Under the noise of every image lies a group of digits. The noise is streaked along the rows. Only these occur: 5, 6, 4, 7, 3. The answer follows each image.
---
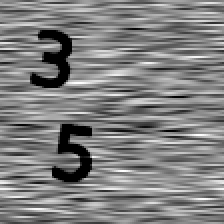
top left: 3; bottom left: 5
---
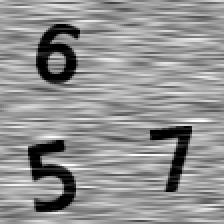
top left: 6; bottom left: 5; bottom right: 7
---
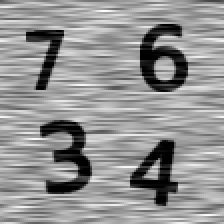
top left: 7; top right: 6; bottom left: 3; bottom right: 4
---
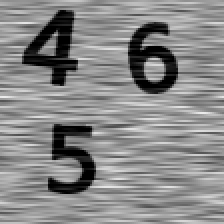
top left: 4; top right: 6; bottom left: 5
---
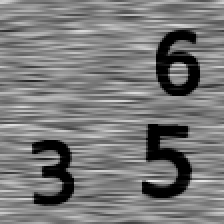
top right: 6; bottom left: 3; bottom right: 5
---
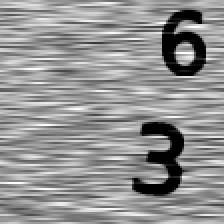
top right: 6; bottom right: 3
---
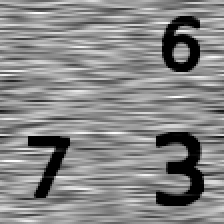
top right: 6; bottom left: 7; bottom right: 3
